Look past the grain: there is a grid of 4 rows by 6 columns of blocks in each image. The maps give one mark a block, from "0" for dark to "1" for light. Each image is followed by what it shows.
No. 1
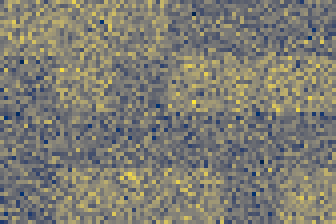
1 1 1 0 0 0
0 1 0 1 1 1
0 0 0 0 0 0
0 1 1 1 0 1
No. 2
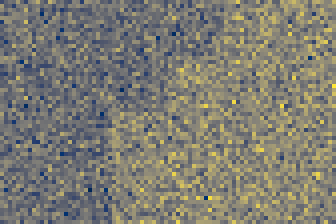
0 0 0 0 1 1
0 0 0 1 1 1
0 0 1 1 1 1
0 0 1 1 1 1
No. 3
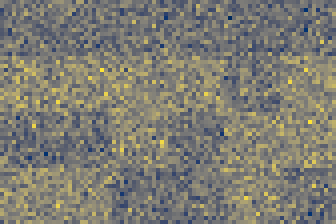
0 0 0 0 0 0
1 1 1 1 0 1
0 0 1 0 1 1
1 1 0 0 1 0
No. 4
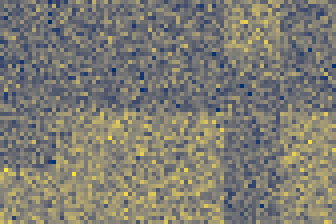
0 0 0 0 1 0
0 0 0 0 0 0
0 1 1 1 0 1
1 1 1 1 0 1
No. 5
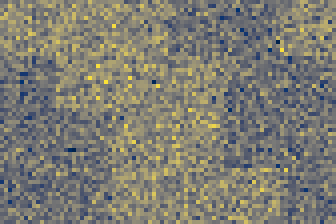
1 1 1 0 0 1
0 1 1 1 0 0
0 0 1 1 0 0
0 0 1 1 1 0
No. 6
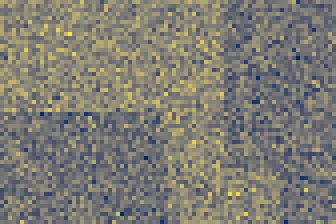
1 1 1 1 0 0
1 1 1 1 0 0
0 0 0 1 0 0
0 0 0 1 1 0
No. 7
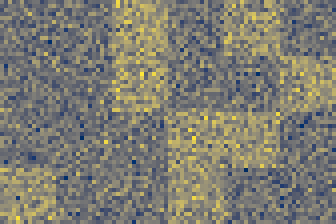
0 0 1 0 1 0
0 0 1 0 0 1
0 0 0 1 1 0
1 0 0 1 0 0
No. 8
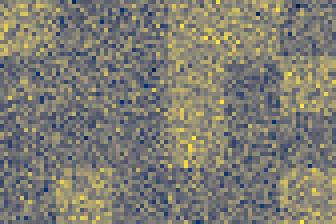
1 0 0 1 1 0
0 0 0 1 0 1
0 0 0 1 0 0
0 1 0 0 0 1
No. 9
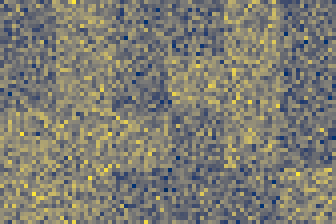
0 1 0 0 1 0
0 1 0 1 1 0
1 1 1 0 1 0
1 1 0 0 0 1
